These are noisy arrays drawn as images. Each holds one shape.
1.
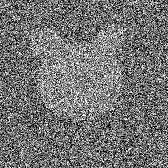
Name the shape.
bear's head
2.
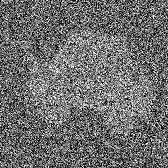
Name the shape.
car
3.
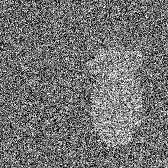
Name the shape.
footprint
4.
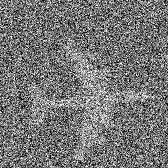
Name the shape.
airplane
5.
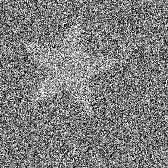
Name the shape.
star
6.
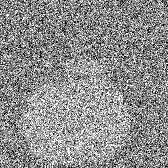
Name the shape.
apple
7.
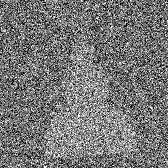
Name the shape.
chess pawn
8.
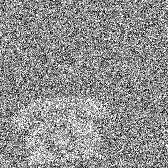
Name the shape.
telephone
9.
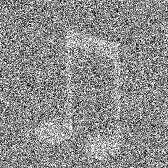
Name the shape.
pair of musical notes
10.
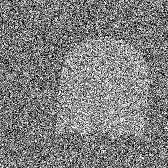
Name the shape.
ghost
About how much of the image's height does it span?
two thirds
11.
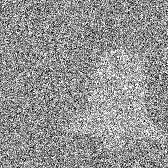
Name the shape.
bell
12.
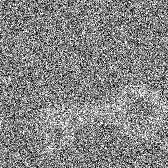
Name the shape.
key
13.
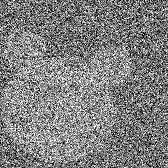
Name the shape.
bear's head
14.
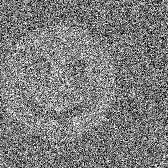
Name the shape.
smiling face
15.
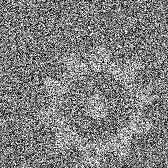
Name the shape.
gear
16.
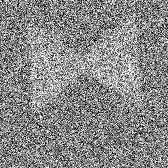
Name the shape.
bow tie
